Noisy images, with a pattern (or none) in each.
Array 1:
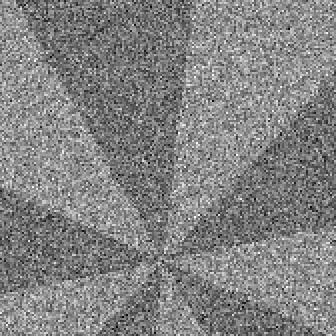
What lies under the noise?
spokes from one point
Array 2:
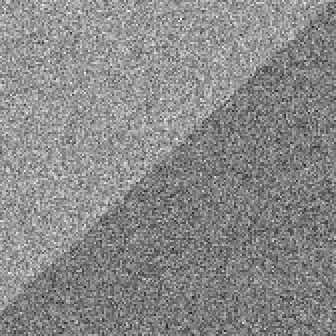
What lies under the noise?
a sharp edge
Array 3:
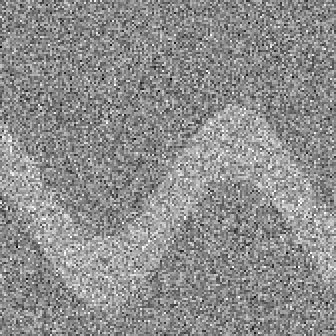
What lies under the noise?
a wavy band
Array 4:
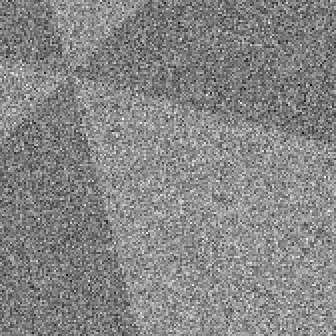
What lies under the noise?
spokes from one point
